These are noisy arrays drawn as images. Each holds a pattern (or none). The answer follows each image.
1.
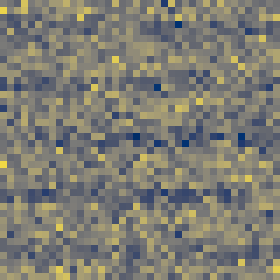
horizontal stripes
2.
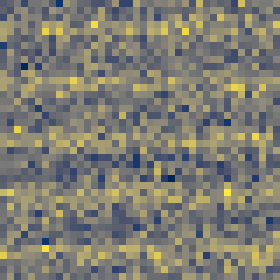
horizontal stripes
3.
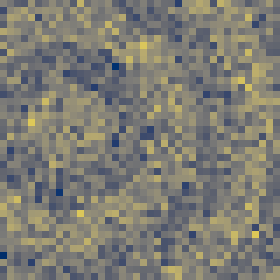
rings round one point
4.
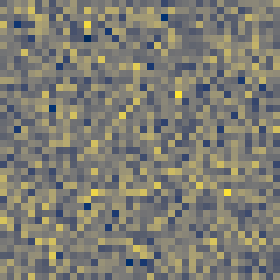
only noise
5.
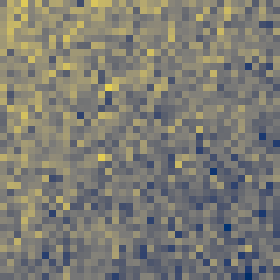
a smooth slope
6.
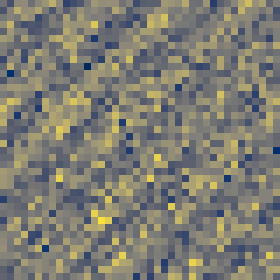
diagonal stripes
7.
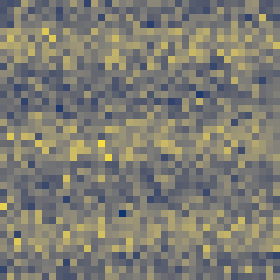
horizontal stripes
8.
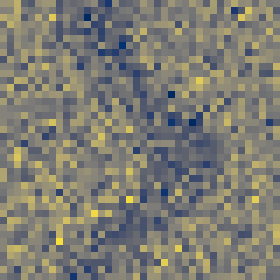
a wavy band
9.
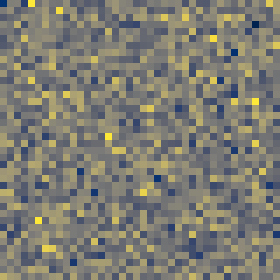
only noise
